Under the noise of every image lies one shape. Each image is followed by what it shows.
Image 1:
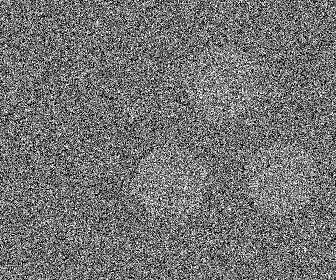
light three dots
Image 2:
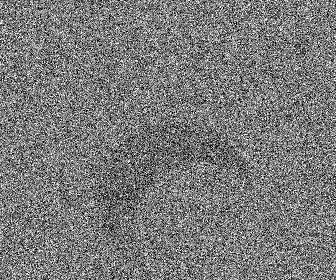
dark crescent
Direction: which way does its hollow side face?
down and right
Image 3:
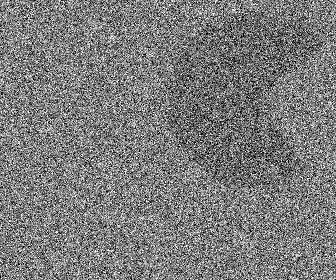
dark disc with a wedge cut out
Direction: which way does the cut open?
right
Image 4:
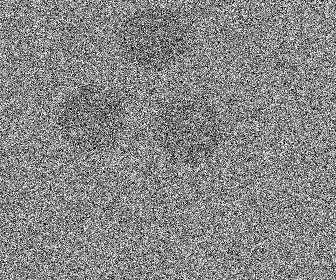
dark three dots
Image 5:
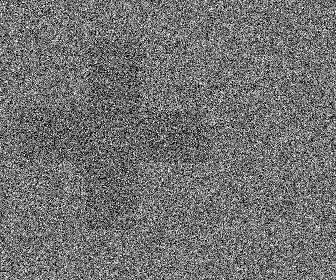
dark cross
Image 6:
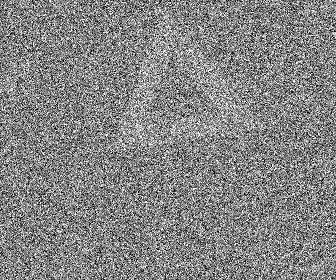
light triangle frame
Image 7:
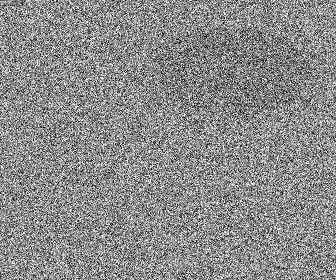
dark ellipse
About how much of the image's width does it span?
half
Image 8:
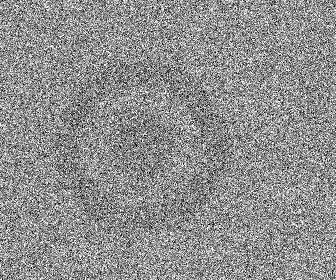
dark bullseye
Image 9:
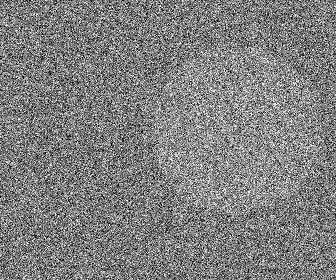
light disc
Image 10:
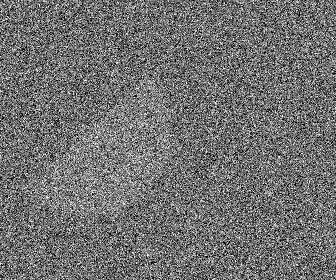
light half disc
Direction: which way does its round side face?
down and right
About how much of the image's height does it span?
half
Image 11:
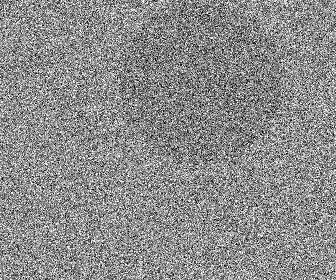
dark disc
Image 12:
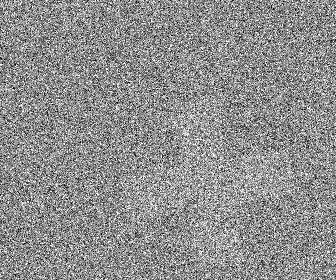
light cross
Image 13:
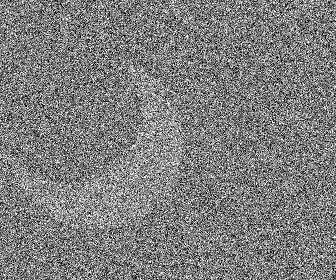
light crescent
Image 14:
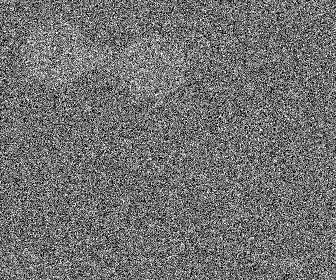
light dumbbell
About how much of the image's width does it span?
half
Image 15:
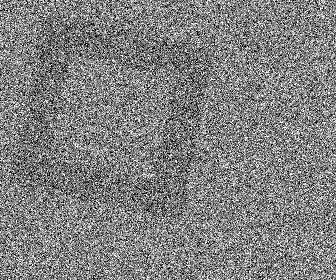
dark square frame
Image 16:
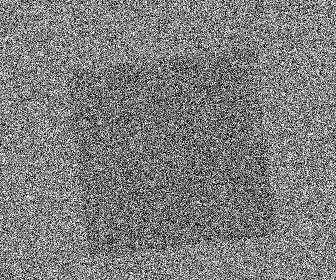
dark square
